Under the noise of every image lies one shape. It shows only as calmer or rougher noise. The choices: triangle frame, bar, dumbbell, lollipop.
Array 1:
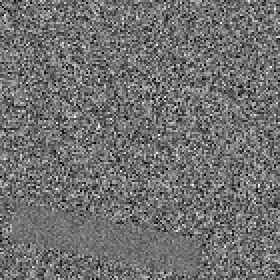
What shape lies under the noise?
bar
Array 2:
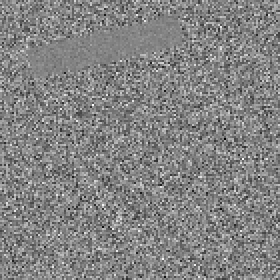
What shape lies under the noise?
bar
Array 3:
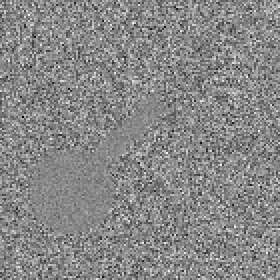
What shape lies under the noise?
lollipop
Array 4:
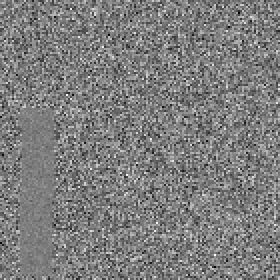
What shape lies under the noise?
bar
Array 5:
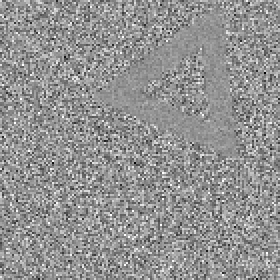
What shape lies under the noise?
triangle frame
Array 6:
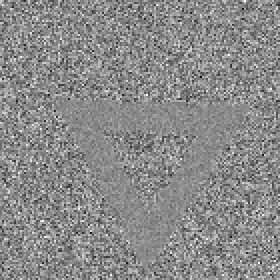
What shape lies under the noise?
triangle frame
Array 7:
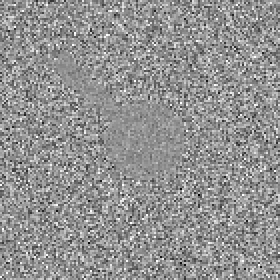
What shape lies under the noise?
lollipop
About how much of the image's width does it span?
half
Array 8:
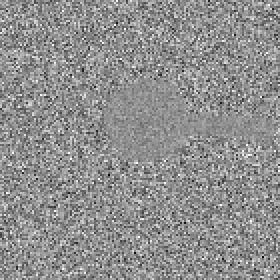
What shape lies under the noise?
lollipop
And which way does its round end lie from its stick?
left
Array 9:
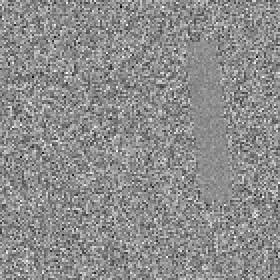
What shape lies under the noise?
bar
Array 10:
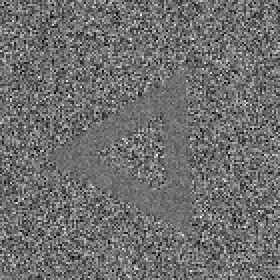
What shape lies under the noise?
triangle frame
